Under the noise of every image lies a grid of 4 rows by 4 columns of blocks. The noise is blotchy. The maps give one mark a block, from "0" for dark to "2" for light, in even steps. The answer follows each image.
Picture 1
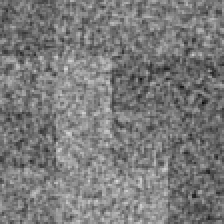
0111
1200
0210
1220
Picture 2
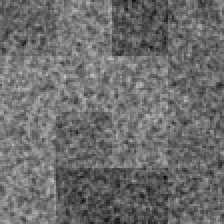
1201
2221
2121
2001
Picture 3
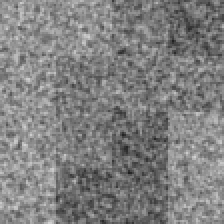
2210
2111
2102
2002
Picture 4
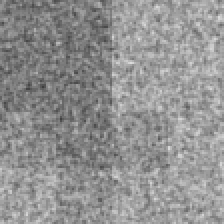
0022
0022
1012
2122
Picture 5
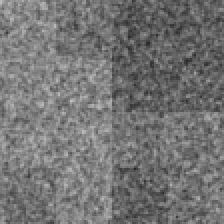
2100
2200
2211
1201
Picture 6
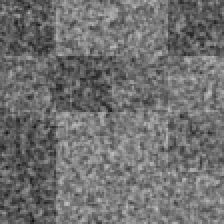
0220
1012
0221
0222
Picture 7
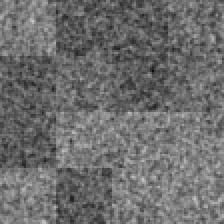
2001
0101
0222
2022
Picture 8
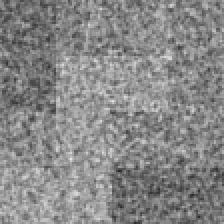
0111
0221
1211
2200
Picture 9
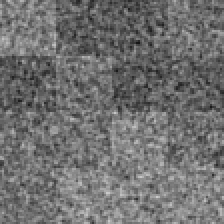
2001
0100
1121
1222
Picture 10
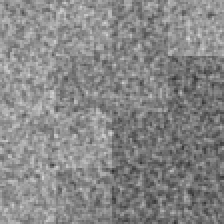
2212
2110
2200
2100
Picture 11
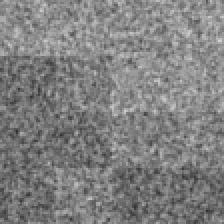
2222
0122
0011
0100
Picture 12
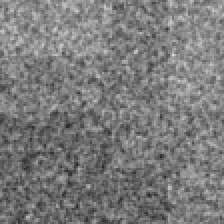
2212
1112
0011
0001
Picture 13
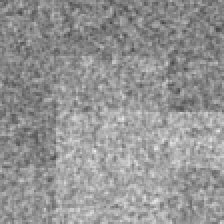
0000
0110
0222
1221
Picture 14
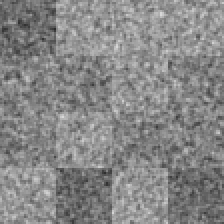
0222
1121
1211
2020
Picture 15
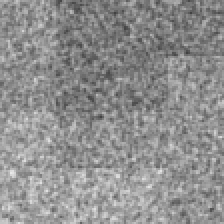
1000
1001
2111
2221
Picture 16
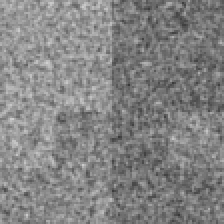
2200
2200
2101
1100
